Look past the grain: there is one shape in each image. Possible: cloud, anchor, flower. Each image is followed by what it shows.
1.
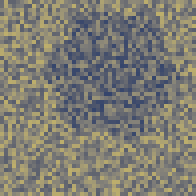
dark flower
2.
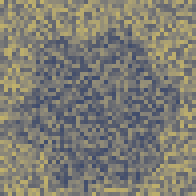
dark flower
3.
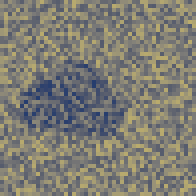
dark cloud
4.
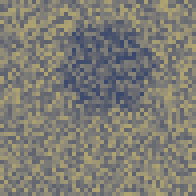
dark flower
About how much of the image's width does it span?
half
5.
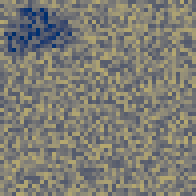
dark cloud, top left
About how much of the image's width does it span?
a third
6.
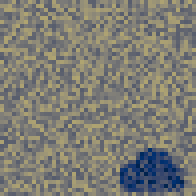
dark cloud, bottom right
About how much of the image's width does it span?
a third
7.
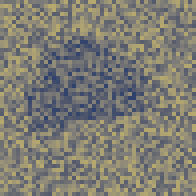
dark cloud
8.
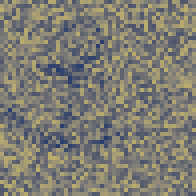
dark anchor
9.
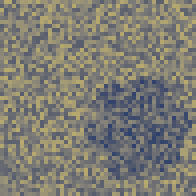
dark flower
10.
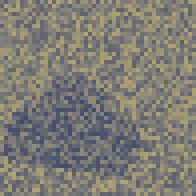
dark cloud
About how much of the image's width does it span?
two thirds
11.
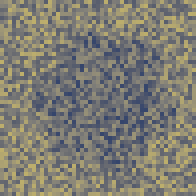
dark flower
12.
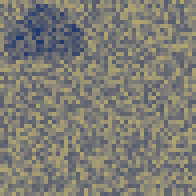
dark cloud, top left
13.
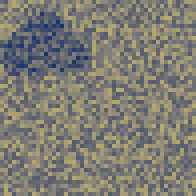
dark cloud, top left
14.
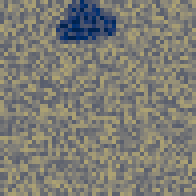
dark cloud, top middle
